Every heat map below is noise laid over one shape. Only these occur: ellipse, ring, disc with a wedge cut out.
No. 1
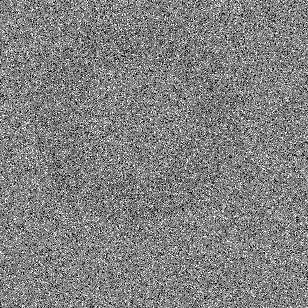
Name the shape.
ring
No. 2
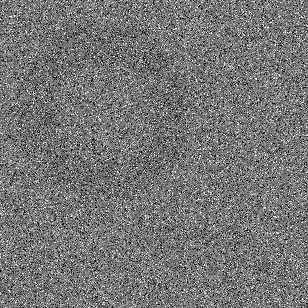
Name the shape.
ring
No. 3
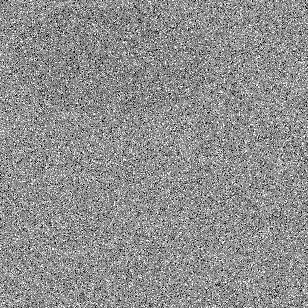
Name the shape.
ellipse
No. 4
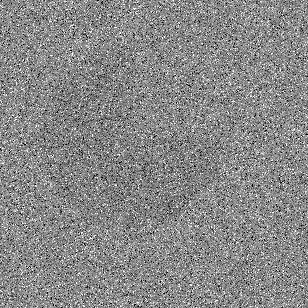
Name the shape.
disc with a wedge cut out
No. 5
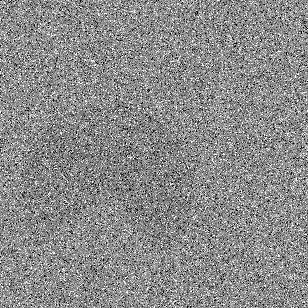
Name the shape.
disc with a wedge cut out
